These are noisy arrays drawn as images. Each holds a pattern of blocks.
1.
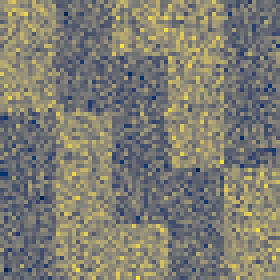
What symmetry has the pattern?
the same after a half turn
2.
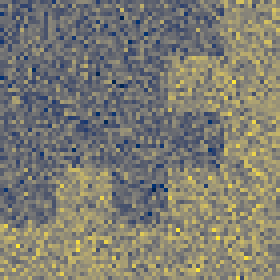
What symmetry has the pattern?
mirrored about the diagonal from the top left
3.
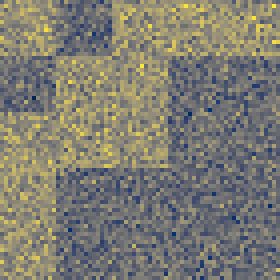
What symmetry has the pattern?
mirrored about the diagonal from the top left
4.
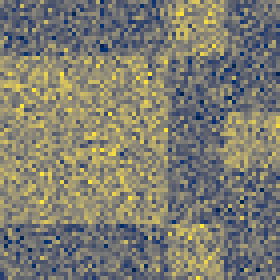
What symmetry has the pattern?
top and bottom mirror each other
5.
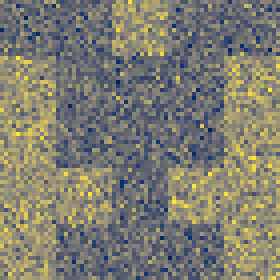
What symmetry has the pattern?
left and right mirror each other
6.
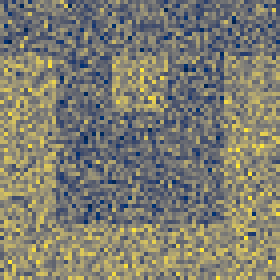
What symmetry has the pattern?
left and right mirror each other
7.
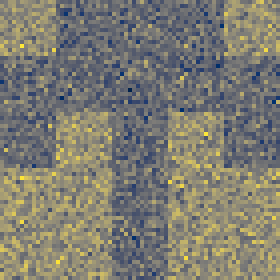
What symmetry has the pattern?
left and right mirror each other
